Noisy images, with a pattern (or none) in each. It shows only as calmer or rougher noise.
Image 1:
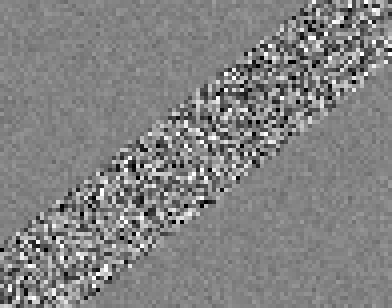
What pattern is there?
a diagonal band
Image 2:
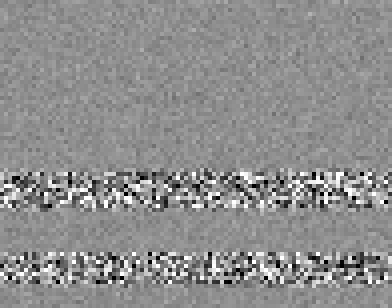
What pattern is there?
bands of rows
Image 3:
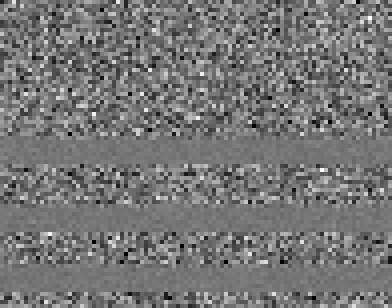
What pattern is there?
bands of rows
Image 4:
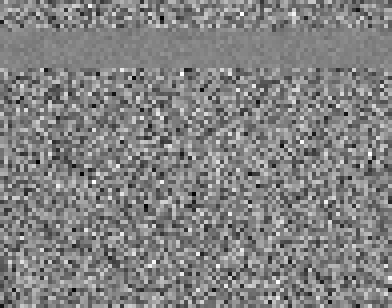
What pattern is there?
one band of rows
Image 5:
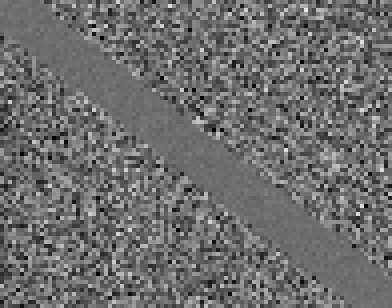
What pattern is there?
a diagonal band
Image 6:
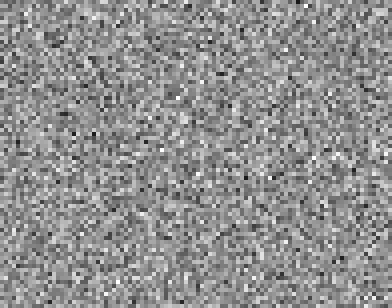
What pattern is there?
only noise
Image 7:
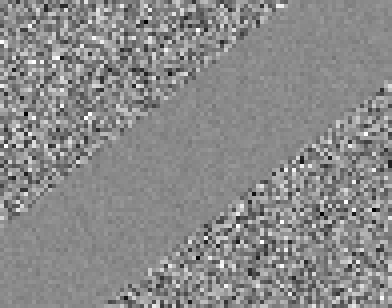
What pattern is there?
a diagonal band
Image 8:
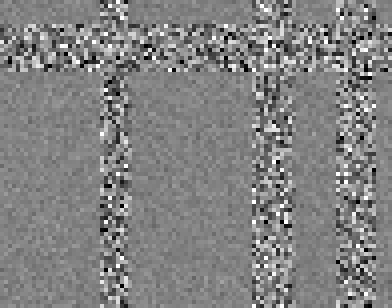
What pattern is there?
bands of rows crossing bands of columns
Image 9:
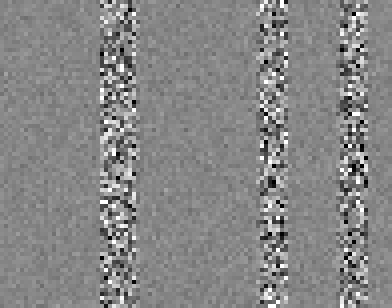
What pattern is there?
bands of columns
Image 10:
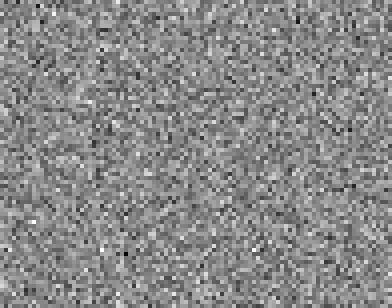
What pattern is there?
only noise
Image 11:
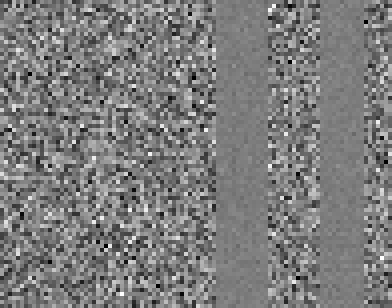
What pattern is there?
bands of columns
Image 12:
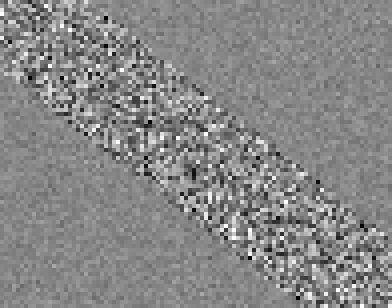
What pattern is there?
a diagonal band
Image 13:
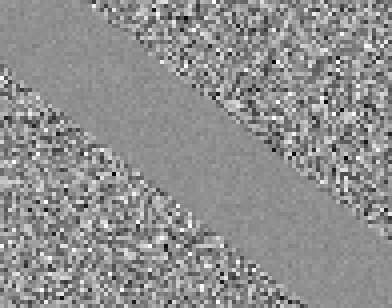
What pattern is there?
a diagonal band
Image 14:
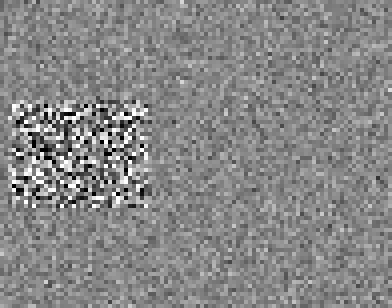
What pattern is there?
one block
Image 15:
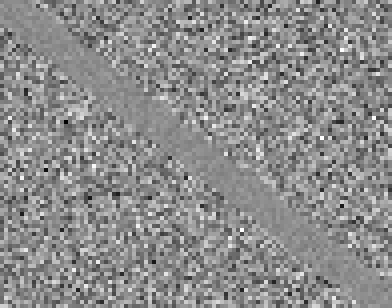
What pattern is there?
a diagonal band
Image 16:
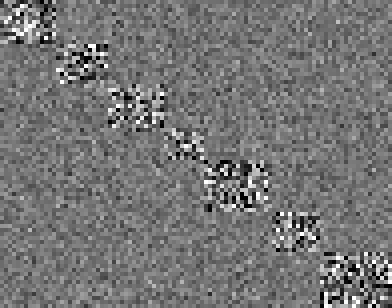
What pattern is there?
blocks along the diagonal
